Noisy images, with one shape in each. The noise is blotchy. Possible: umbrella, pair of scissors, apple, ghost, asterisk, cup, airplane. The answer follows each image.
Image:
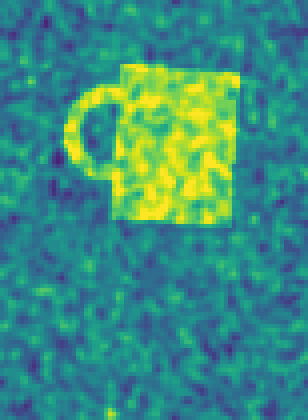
cup
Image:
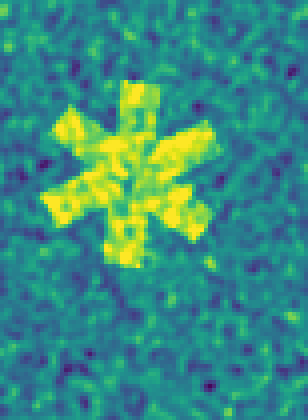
asterisk
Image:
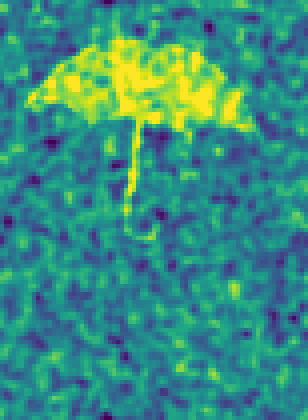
umbrella
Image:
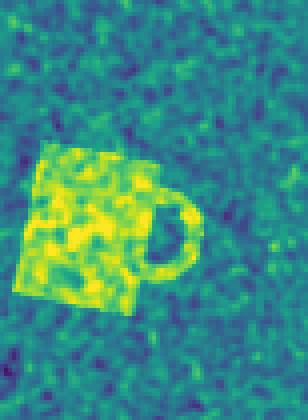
cup
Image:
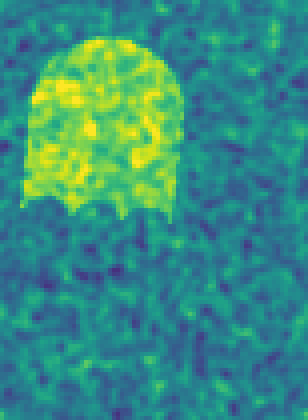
ghost
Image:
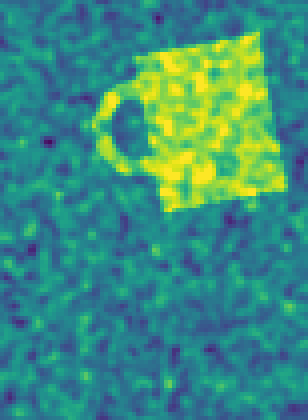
cup
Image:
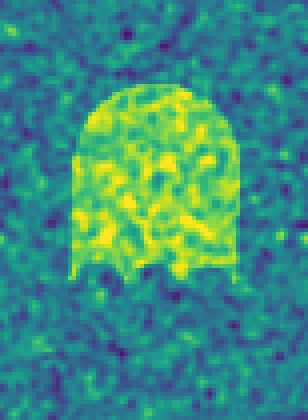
ghost
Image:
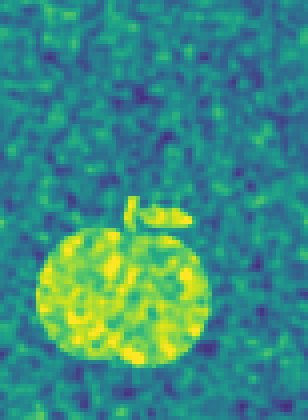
apple
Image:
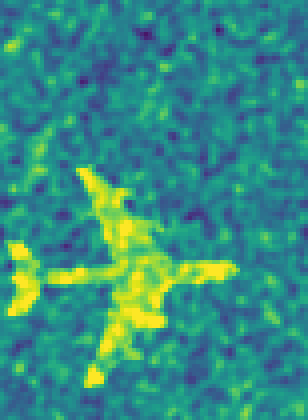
airplane
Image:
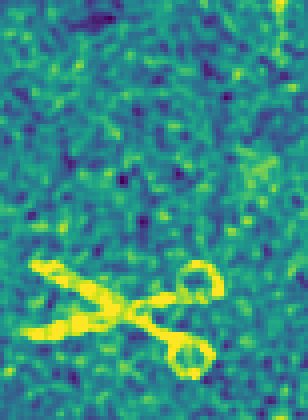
pair of scissors
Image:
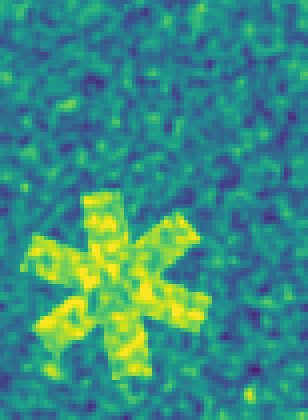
asterisk
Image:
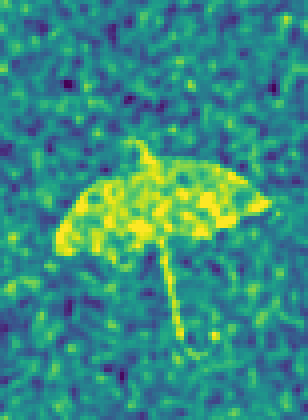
umbrella
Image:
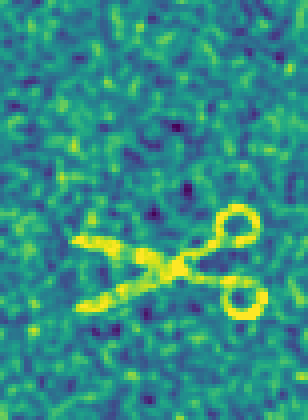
pair of scissors
